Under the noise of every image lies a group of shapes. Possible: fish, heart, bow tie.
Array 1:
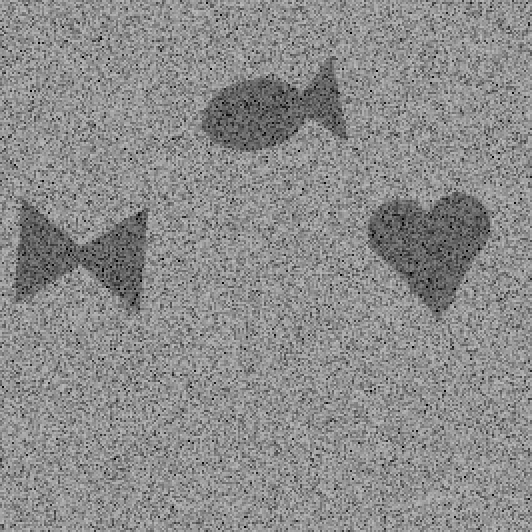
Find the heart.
middle right
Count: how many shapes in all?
3
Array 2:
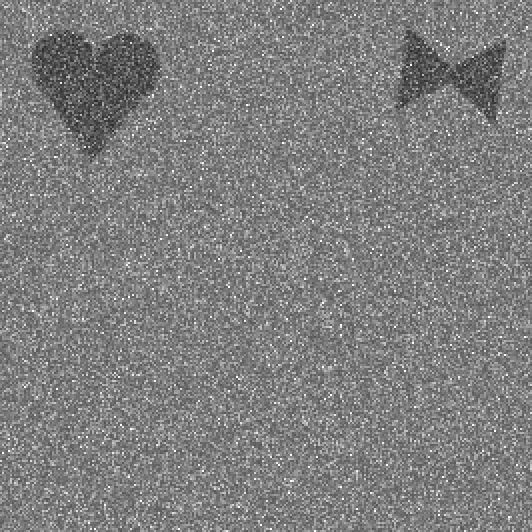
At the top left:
heart
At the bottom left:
nothing
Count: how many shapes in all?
2
